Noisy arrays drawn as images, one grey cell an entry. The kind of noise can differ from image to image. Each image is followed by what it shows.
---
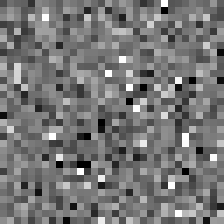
heavy tails
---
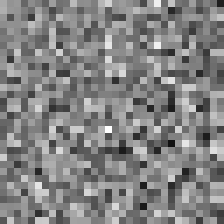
low rank plus noise
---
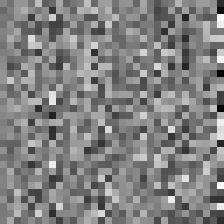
columns of uneven size
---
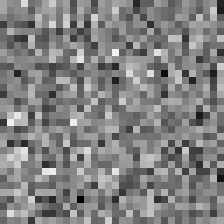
low rank plus noise
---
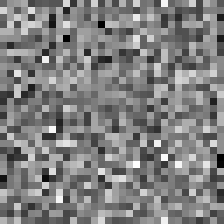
low rank plus noise
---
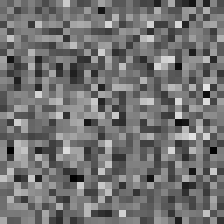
low rank plus noise
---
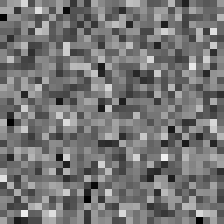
independent entries
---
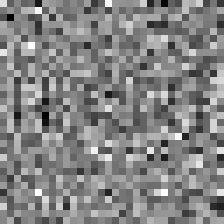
low rank plus noise
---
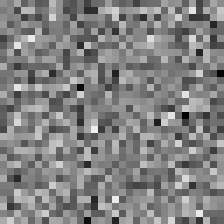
low rank plus noise
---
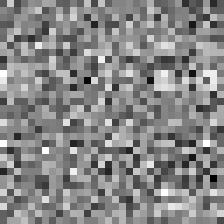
low rank plus noise
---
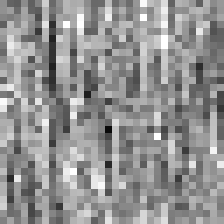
streaked along the columns
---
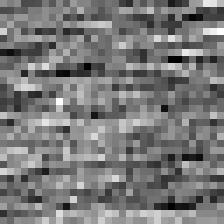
streaked along the rows
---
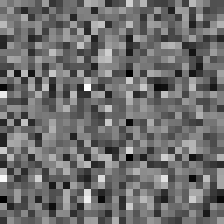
low rank plus noise
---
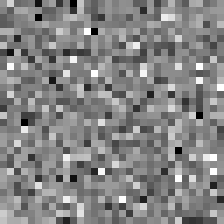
heavy tails
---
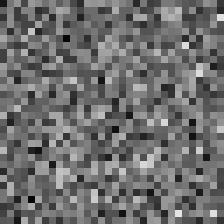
independent entries
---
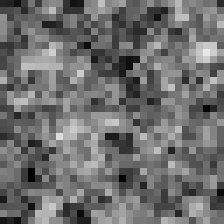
blotchy
